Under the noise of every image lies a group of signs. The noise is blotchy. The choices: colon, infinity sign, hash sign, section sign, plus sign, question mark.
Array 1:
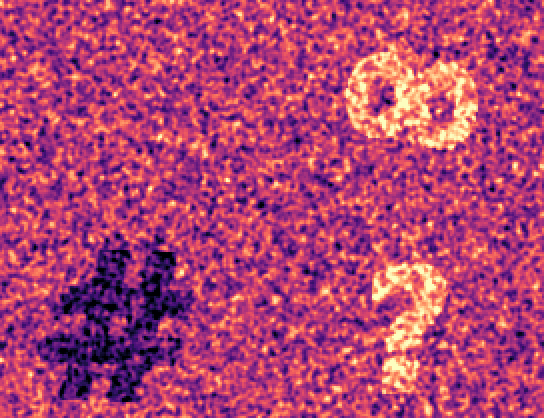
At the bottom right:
question mark
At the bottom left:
hash sign
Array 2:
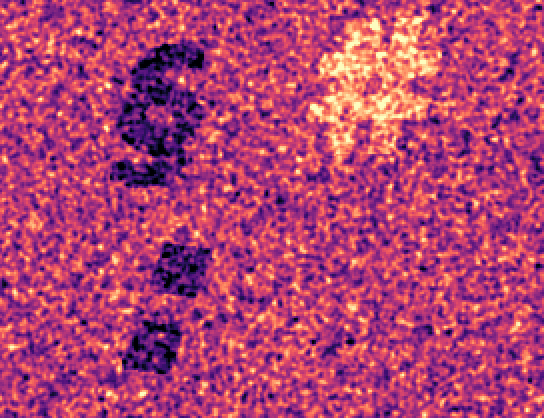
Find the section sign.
top left
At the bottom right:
nothing
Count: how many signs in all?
3
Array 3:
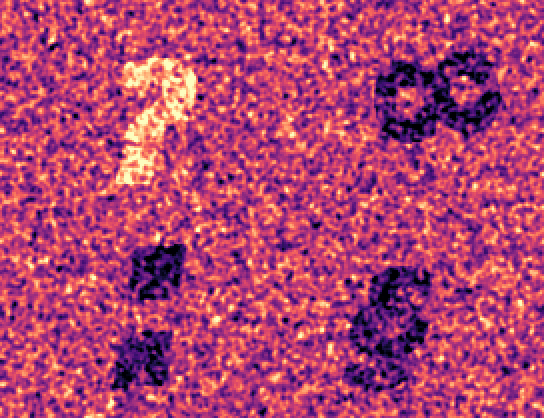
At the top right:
infinity sign
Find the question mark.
top left
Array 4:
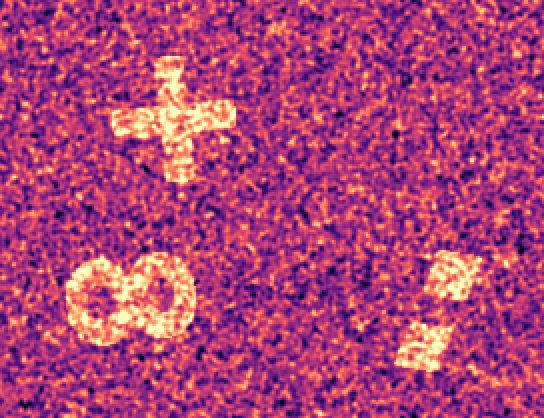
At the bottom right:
colon
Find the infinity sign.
bottom left
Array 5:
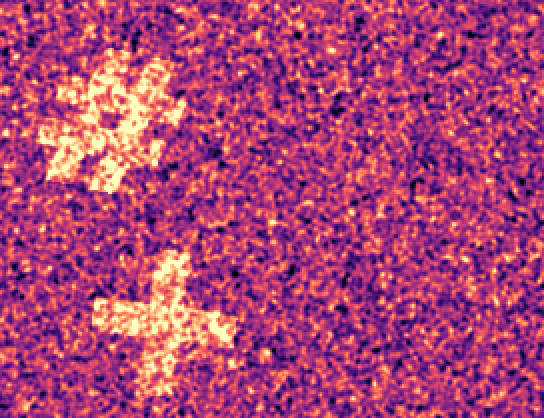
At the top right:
nothing
